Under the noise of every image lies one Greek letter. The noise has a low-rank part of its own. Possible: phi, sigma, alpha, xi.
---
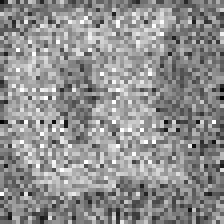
alpha
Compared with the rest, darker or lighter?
lighter
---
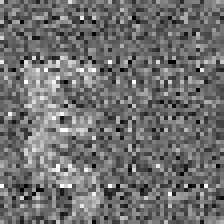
xi
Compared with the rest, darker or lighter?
lighter
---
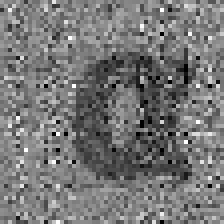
alpha
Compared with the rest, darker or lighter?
darker
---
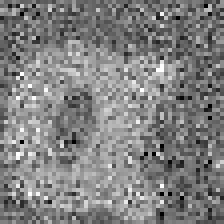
alpha
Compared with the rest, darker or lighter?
lighter
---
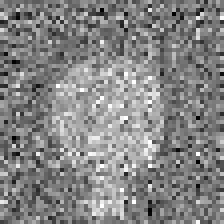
phi
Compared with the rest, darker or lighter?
lighter
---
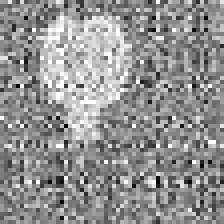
phi
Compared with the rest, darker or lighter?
lighter
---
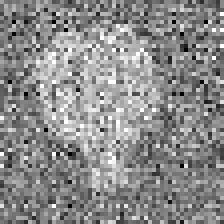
phi
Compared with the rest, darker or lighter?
lighter
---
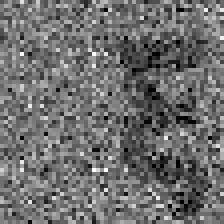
xi
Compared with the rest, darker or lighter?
darker
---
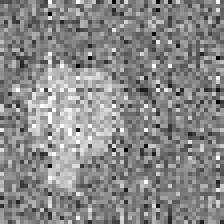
phi
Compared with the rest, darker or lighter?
lighter
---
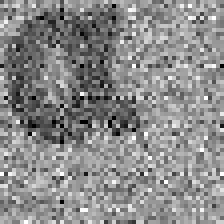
alpha
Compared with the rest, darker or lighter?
darker
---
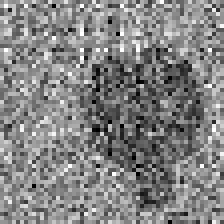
phi
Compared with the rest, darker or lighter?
darker
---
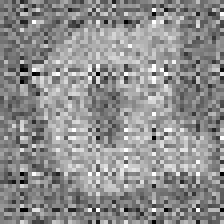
alpha
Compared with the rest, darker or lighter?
lighter
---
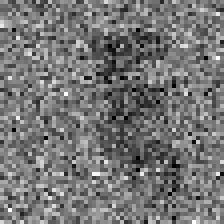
xi
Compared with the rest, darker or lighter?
darker
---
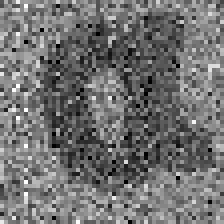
alpha
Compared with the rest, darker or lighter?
darker
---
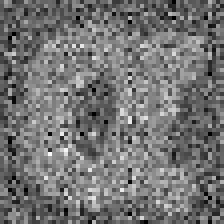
alpha
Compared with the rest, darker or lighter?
lighter
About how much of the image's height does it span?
nearly all
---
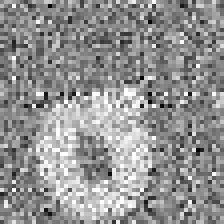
sigma
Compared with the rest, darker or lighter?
lighter
